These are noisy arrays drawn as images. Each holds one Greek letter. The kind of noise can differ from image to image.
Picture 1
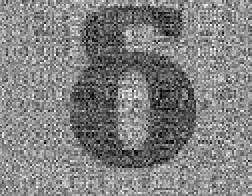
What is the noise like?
low rank plus noise
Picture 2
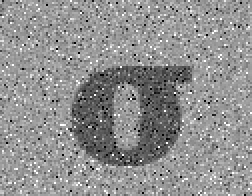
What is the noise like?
heavy tails
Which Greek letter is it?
sigma
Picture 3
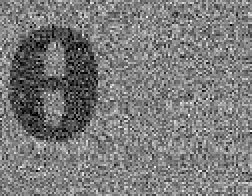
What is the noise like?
low rank plus noise
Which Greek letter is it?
theta
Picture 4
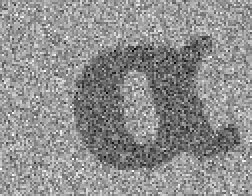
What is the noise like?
independent entries
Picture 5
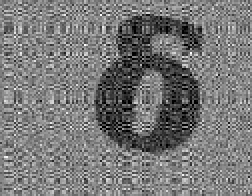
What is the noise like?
low rank plus noise
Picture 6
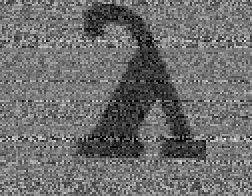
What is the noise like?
rows of uneven size
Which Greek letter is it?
lambda
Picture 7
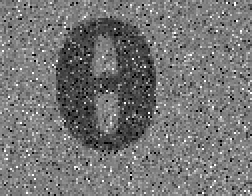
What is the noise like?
heavy tails
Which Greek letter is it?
theta
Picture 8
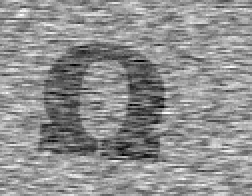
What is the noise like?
streaked along the rows
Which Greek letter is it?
omega
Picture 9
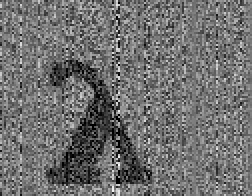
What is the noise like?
columns of uneven size
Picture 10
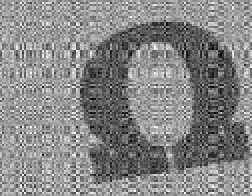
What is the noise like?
low rank plus noise
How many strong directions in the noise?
one
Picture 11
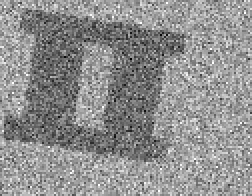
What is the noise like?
independent entries
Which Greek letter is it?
pi
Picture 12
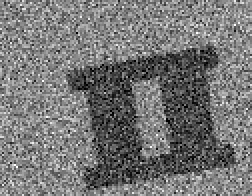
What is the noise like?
independent entries
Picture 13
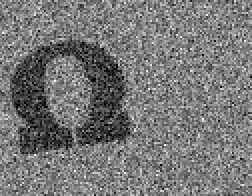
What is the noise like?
independent entries
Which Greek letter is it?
omega
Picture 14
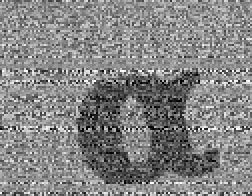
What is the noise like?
rows of uneven size
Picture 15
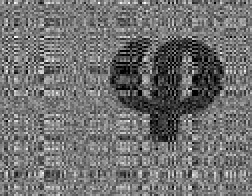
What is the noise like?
low rank plus noise
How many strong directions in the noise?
one
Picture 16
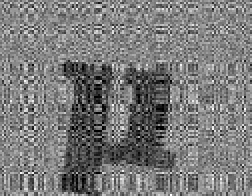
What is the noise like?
low rank plus noise
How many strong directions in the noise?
one
